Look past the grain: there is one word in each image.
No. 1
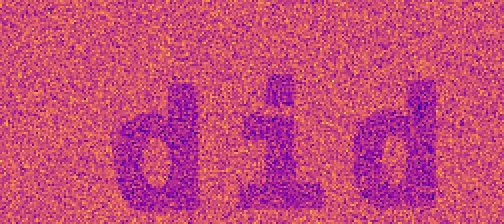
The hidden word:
did
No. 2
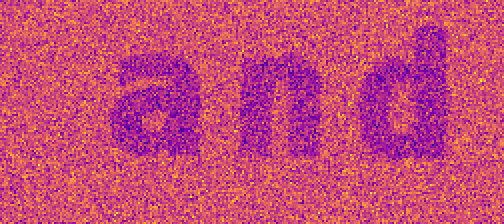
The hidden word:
and
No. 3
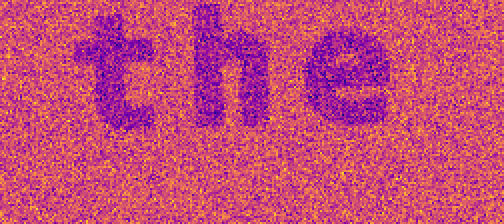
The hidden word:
the
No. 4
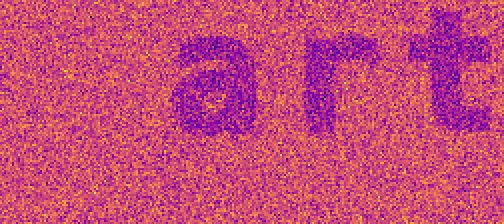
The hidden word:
art
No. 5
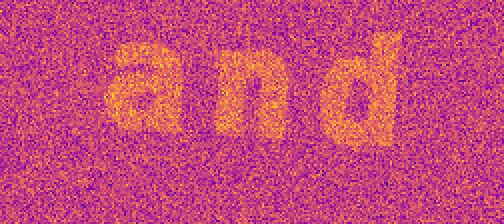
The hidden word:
and
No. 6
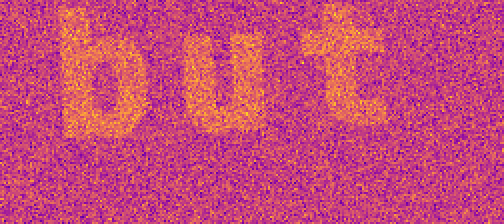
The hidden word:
but
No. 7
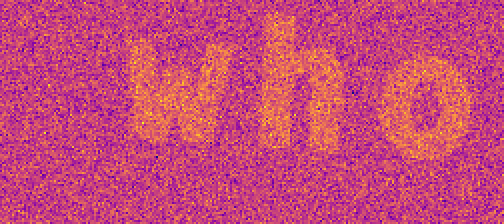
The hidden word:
who
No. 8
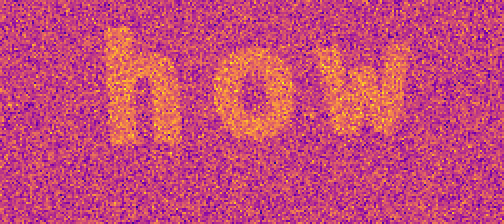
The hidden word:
how
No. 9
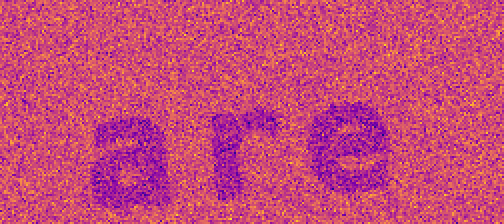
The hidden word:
are
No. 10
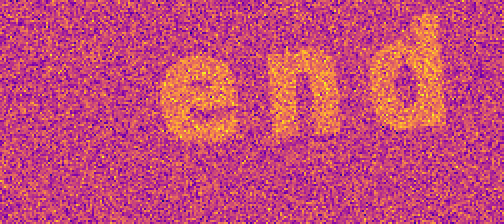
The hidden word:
end
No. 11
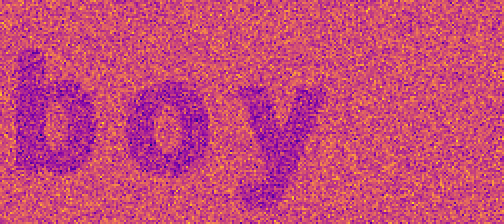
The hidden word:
boy
